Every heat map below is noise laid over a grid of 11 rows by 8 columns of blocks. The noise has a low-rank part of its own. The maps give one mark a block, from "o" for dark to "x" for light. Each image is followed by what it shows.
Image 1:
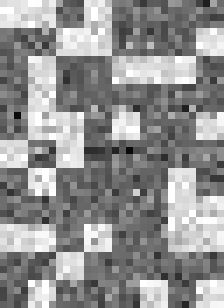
x x o x o o o o
o o x x o o o x
o x o o x x x o
o x o o o o o o
o x x o x o o x
x o x o o o o o
o x o o o o x o
o o o o o o x x
x x o x o o x x
o o x o o o o o
o x o o o x o x
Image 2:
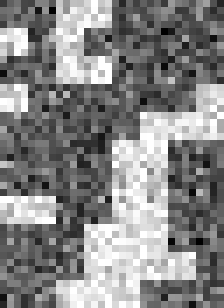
o o x x o o o o
x o x o o o o o
o o x x o o o o
x o o o o o o x
o o o o o x x x
o o o o x x o o
o o o o x x o o
x x o o x x o o
o o o x x x o o
o o o x x x x o
o o x x x o o o
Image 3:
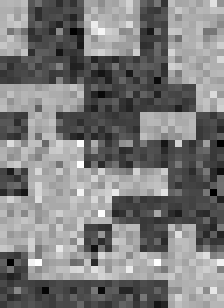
x o o x x o x x
x o o x x o x x
o o o o o o x x
x x x o o o o x
o x o o o x x o
x x x o o o o o
o x x x x x o o
x x x x o o o o
x x x o x o x o
o x x x x x x x
o o o o o o x x
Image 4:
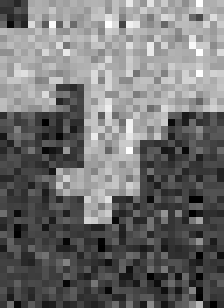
o x x x x x x x
x x x x x x x x
x x x x x x x x
x x o x x x x x
o o o x x x o o
o o o x x o o o
o o x x x o o o
o o o x o o o o
o o o o o o o o
o o o o o o o o
o o o o o o o o
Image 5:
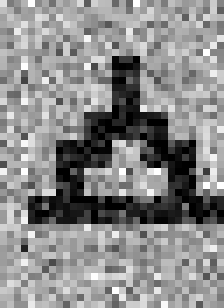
x x x x x x x x
x x x x x x x x
x x x x o x x x
x x x x o x x x
x x x o o o x x
x x o o x o o x
x x o x x x o x
x o o o o o o o
x x x x x x x x
x x x x x x x x
x x x x x x x x
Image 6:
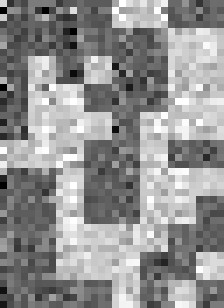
o o o o x x o o
o o o o o o x x
o x o x o o x x
o x x o o o x x
o x x x o x x x
x x x o o x o o
o o x o o x x x
o o x o o x x o
o o x x x x o o
o o x x x o o x
o o o o x o x o
